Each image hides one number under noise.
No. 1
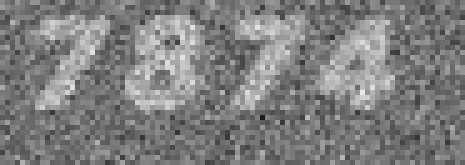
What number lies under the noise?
7874
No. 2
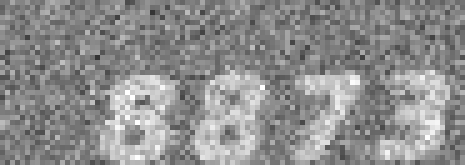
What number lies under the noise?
8873
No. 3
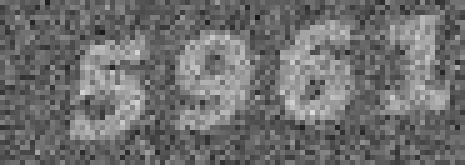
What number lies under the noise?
5961
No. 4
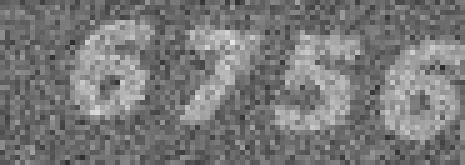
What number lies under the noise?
6756
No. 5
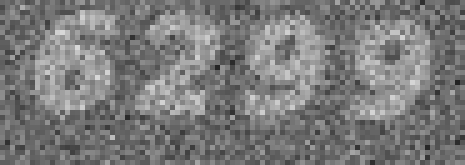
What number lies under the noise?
6299
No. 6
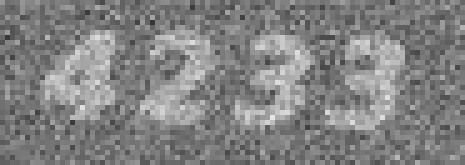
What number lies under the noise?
4233
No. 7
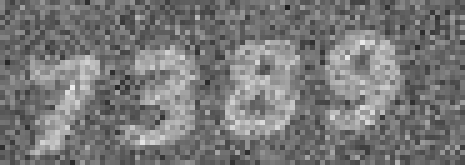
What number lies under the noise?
7389
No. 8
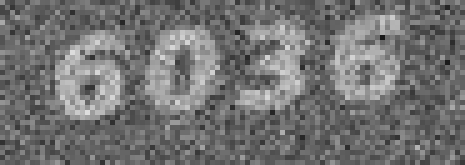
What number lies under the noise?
6036
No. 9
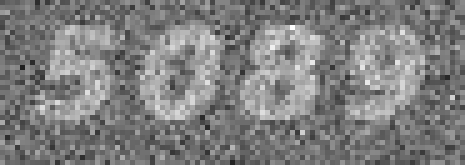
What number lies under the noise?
5089
